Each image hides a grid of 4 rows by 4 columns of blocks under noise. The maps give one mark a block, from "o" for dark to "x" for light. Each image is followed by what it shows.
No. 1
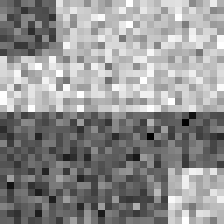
o x x x
x x x x
o o o o
o o o x
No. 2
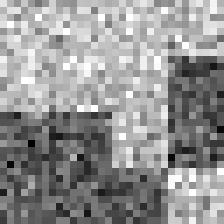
x x x x
x x x o
o o x o
o o o x
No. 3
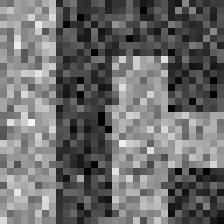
x o o o
x o x o
x o x x
x o x o
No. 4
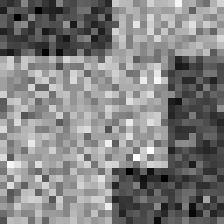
o o x x
x x x o
x x x o
x x o o
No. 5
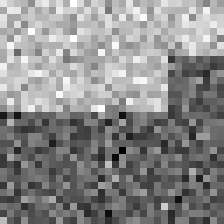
x x x x
x x x o
o o o o
o o o o
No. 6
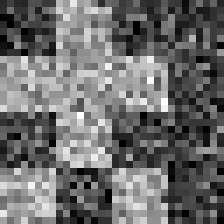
o x o o
x x x o
o x o o
x o x o
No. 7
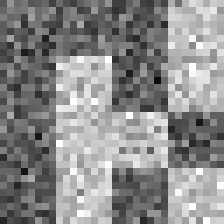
o o o x
o x o x
o x x o
o x o x
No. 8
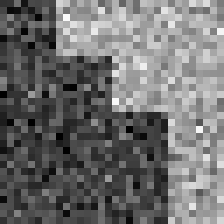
o x x x
o o x x
o o o x
o o o x
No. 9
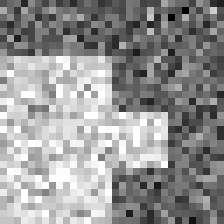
o o o o
x x o o
x x x o
x x o o
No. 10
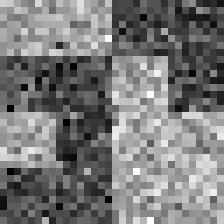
x x o o
o o x o
x o x x
o o x x
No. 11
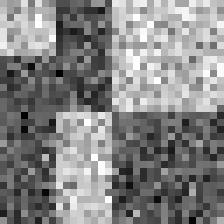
x o x x
o o x x
o x o o
o x o o
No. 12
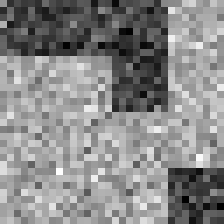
o o o x
x x o x
x x x x
x x x o
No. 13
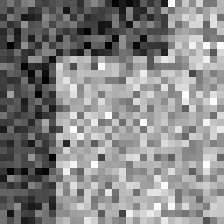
o o o x
o x x x
o x x x
o x x x
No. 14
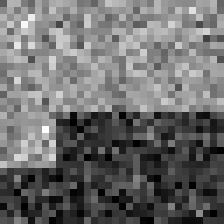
x x x x
x x x x
x o o o
o o o o
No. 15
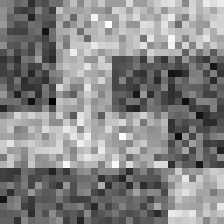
o x x x
o x o o
x x x o
o o o x
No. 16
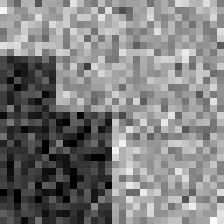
x x x x
o x x x
o o x x
o o x x
